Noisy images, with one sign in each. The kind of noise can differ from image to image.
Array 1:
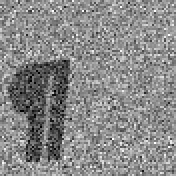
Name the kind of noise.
low rank plus noise
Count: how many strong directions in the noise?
five to eight
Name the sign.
pilcrow
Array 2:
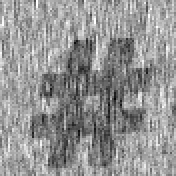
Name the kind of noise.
streaked along the columns
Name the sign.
hash sign
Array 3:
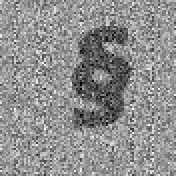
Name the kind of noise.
columns of uneven size
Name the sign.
section sign
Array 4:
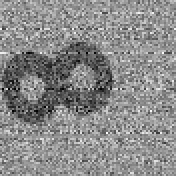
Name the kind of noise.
rows of uneven size
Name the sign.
infinity sign
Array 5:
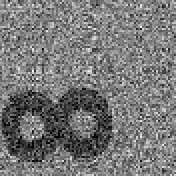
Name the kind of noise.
low rank plus noise
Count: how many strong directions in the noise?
one
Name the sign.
infinity sign
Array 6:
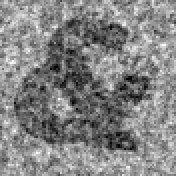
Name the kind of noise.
blotchy
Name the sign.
ampersand
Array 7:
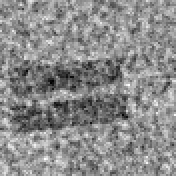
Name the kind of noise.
blotchy
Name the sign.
equals sign
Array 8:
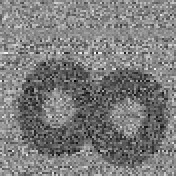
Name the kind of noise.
rows of uneven size
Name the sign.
infinity sign
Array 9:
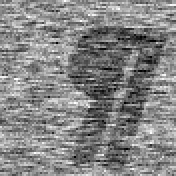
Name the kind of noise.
streaked along the rows
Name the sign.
pilcrow
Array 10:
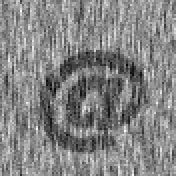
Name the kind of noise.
streaked along the columns
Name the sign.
at sign
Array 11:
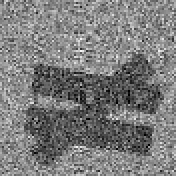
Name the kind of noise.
low rank plus noise
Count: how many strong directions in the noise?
one
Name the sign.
not-equal sign
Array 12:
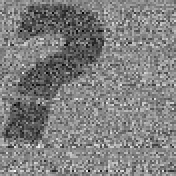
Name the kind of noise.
rows of uneven size
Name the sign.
question mark
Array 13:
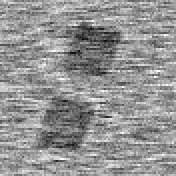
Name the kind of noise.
streaked along the rows
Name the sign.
colon
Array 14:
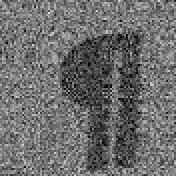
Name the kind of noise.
low rank plus noise
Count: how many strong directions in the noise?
three or four
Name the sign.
pilcrow
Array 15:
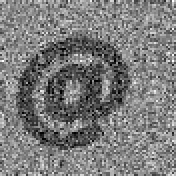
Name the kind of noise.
low rank plus noise
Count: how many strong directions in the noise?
two
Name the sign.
at sign
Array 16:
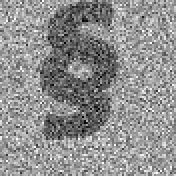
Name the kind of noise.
low rank plus noise
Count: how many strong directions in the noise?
two
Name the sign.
section sign
